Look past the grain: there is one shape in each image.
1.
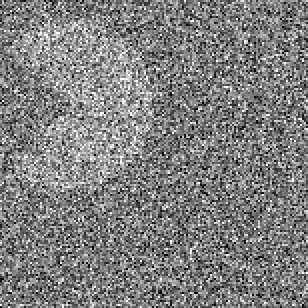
disc with a wedge cut out
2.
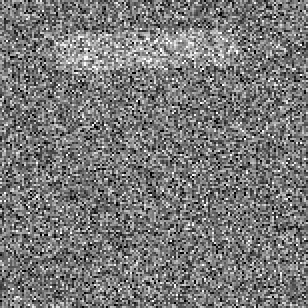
bar
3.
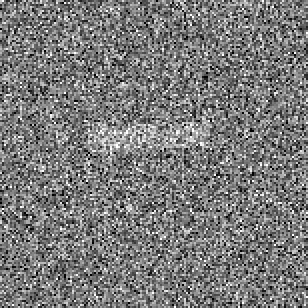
bar
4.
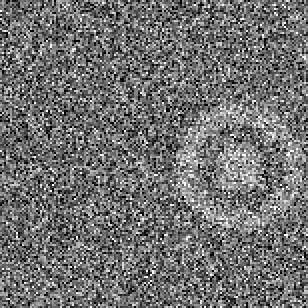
bullseye
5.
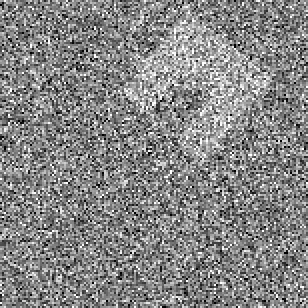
square with a notch
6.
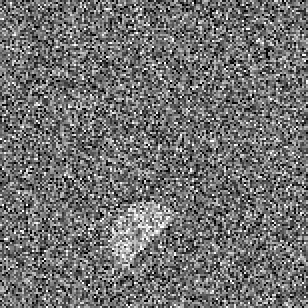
half disc
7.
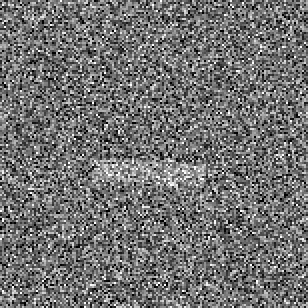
bar
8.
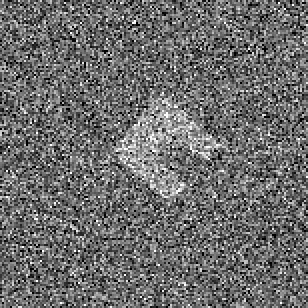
square with a notch
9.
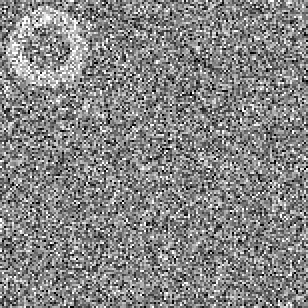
ring
